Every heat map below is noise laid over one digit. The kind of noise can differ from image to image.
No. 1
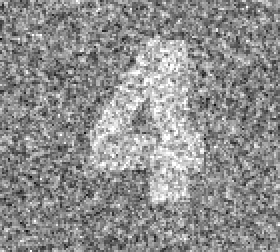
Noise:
blotchy
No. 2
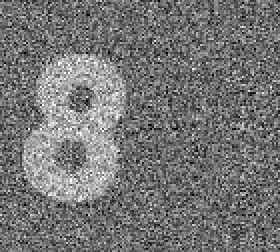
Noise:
low rank plus noise
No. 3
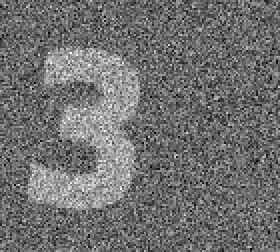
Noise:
independent entries
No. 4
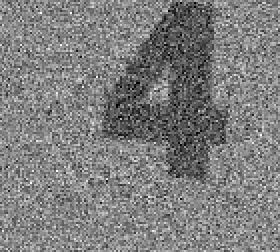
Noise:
low rank plus noise
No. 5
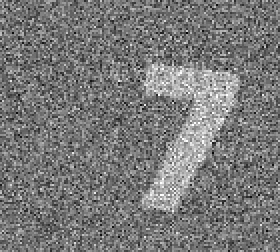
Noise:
low rank plus noise
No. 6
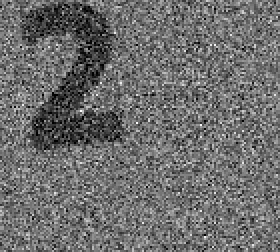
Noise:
low rank plus noise
